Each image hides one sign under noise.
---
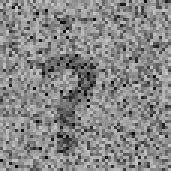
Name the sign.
question mark
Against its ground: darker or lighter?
darker
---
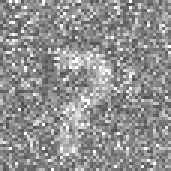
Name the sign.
question mark
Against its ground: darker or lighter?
lighter
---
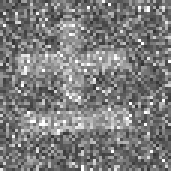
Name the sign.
plus-minus sign
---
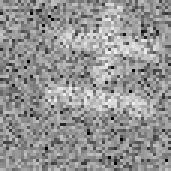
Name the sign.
plus-minus sign
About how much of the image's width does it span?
two thirds
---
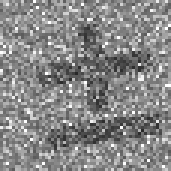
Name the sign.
plus-minus sign
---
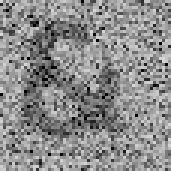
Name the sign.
ampersand
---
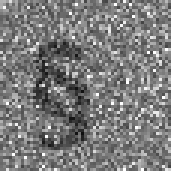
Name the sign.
section sign
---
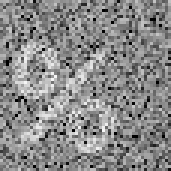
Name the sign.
percent sign
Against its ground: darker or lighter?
lighter
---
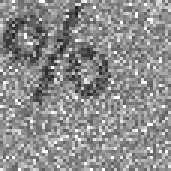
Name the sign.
percent sign
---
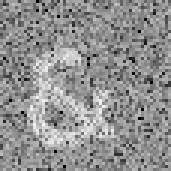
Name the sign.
ampersand
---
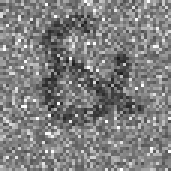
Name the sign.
ampersand
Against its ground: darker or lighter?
darker
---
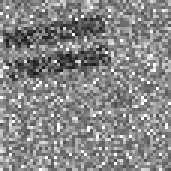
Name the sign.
equals sign
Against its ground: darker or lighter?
darker
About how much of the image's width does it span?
two thirds
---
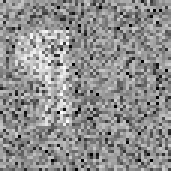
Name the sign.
pilcrow
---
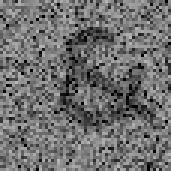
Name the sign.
ampersand
